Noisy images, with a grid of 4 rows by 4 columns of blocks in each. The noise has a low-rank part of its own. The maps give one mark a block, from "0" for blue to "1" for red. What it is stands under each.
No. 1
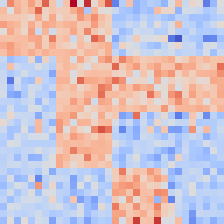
1 1 0 0
0 1 1 1
0 1 0 0
0 0 1 0
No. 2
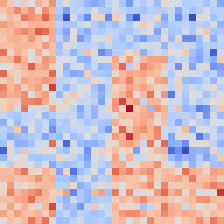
1 0 0 0
1 0 1 0
0 0 1 0
1 0 1 1
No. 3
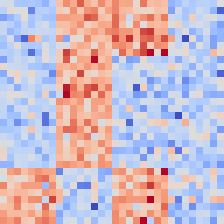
0 1 1 0
0 1 0 0
0 1 0 0
1 0 1 0
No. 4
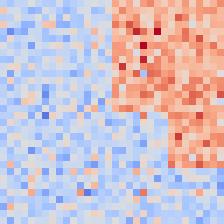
0 0 1 1
0 0 1 1
0 0 0 1
0 0 0 0
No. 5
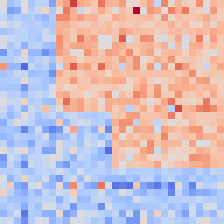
0 1 1 1
0 1 1 1
0 0 1 1
0 0 0 0
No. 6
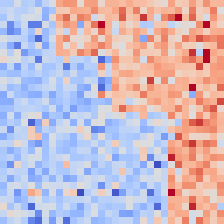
0 1 1 1
0 0 1 1
0 0 0 1
0 0 0 1
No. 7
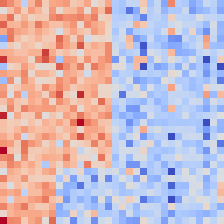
1 1 0 0
1 1 0 0
1 1 0 0
1 0 0 0
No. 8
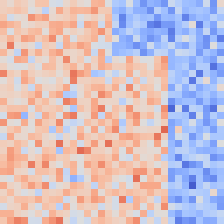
1 1 0 0
1 1 1 0
1 1 1 0
1 1 1 0
